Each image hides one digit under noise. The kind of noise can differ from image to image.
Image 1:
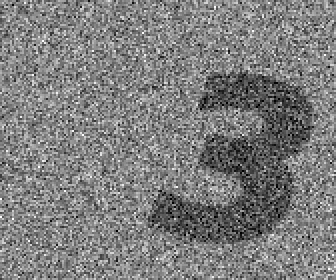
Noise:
independent entries
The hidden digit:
3
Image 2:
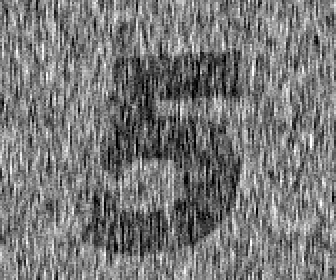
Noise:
streaked along the columns
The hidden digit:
5
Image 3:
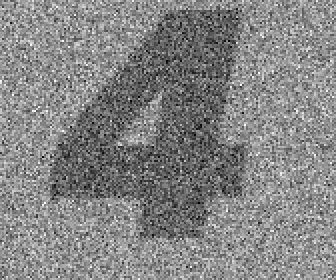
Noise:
independent entries
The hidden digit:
4
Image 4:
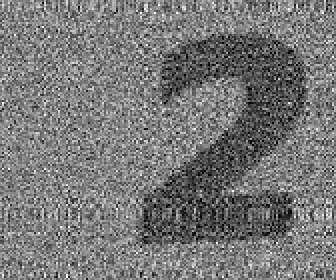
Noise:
low rank plus noise
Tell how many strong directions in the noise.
one
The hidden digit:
2
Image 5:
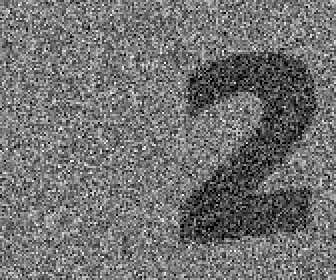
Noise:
independent entries
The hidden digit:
2
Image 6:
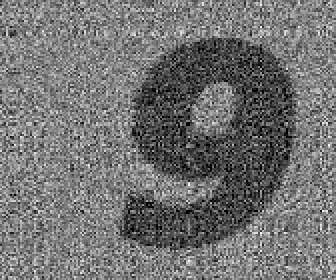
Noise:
low rank plus noise
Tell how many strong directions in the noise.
three or four
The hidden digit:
9
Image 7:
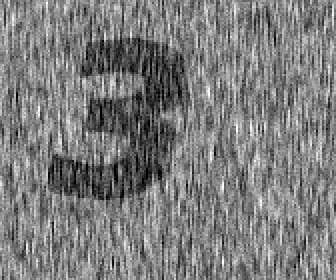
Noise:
streaked along the columns
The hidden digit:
3
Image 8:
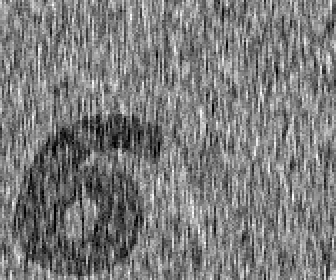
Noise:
streaked along the columns
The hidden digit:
6
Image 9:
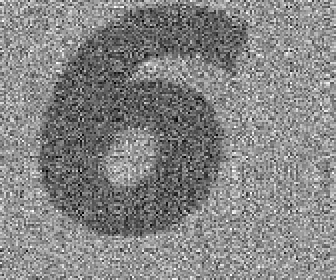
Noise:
low rank plus noise
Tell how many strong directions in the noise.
three or four
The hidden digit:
6
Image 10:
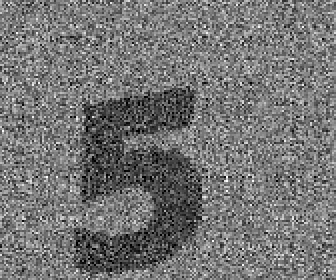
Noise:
low rank plus noise
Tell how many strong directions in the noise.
five to eight
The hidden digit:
5
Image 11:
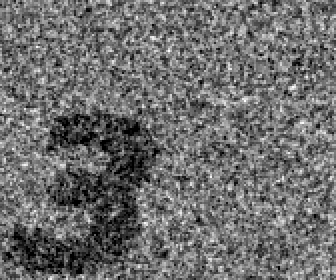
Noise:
blotchy
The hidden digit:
3
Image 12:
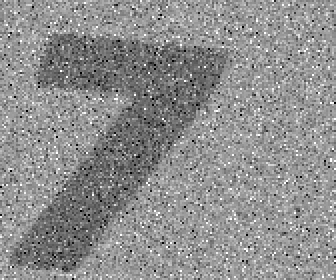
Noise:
heavy tails
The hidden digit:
7
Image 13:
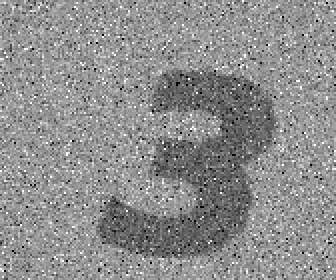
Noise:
heavy tails
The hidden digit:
3
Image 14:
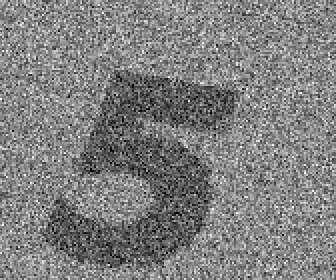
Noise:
independent entries
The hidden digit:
5
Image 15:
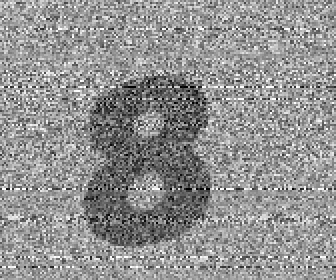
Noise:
rows of uneven size
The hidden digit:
8
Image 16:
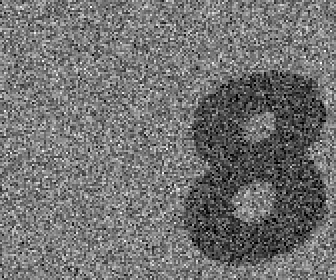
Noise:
independent entries
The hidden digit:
8
